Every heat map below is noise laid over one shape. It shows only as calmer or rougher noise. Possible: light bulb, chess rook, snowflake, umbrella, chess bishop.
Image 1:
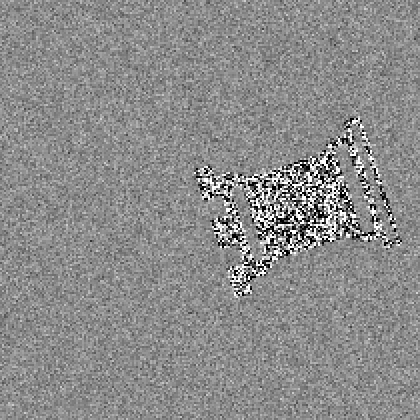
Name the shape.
chess rook
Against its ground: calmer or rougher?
rougher
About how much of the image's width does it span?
half
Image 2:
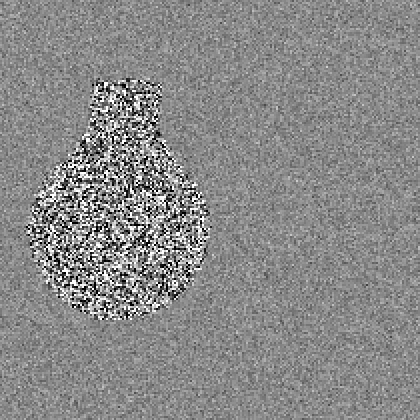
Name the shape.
light bulb
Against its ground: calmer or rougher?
rougher
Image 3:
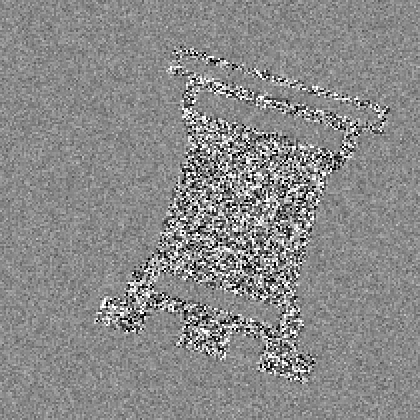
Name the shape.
chess rook
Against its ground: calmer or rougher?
rougher
